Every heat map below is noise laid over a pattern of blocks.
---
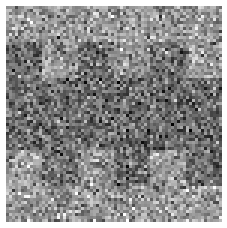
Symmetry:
the same after a half turn
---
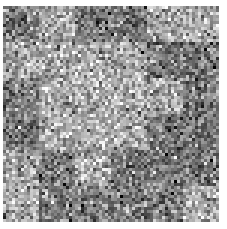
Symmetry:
mirrored about the diagonal from the top left
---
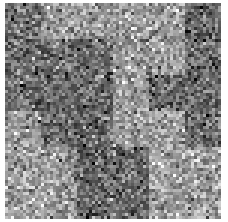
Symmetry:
no symmetry
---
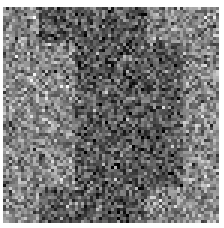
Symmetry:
top and bottom mirror each other
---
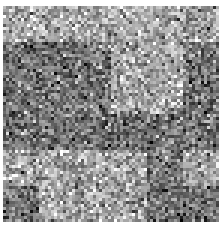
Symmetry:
no symmetry
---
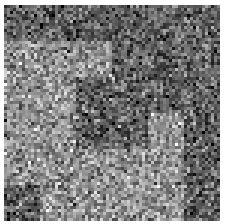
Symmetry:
mirrored about the diagonal from the bottom left
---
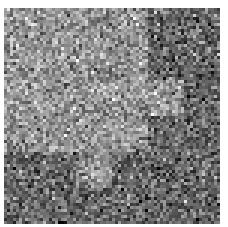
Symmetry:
mirrored about the diagonal from the top left
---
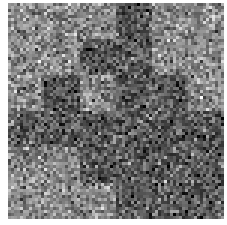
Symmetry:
mirrored about the diagonal from the top left
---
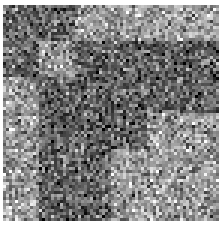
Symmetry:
mirrored about the diagonal from the top left
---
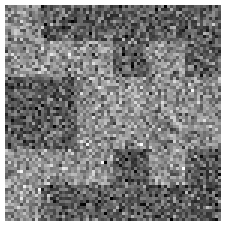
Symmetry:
top and bottom mirror each other
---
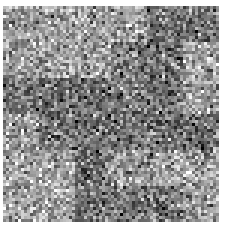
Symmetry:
no symmetry
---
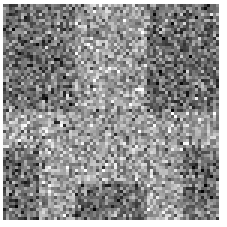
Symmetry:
left and right mirror each other
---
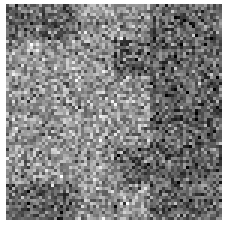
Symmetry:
top and bottom mirror each other
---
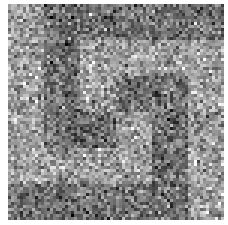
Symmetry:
the same after a half turn
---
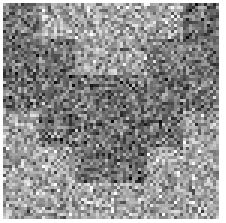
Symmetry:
left and right mirror each other
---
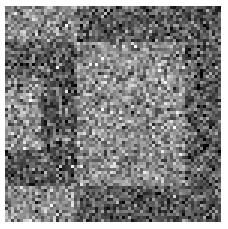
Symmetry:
top and bottom mirror each other
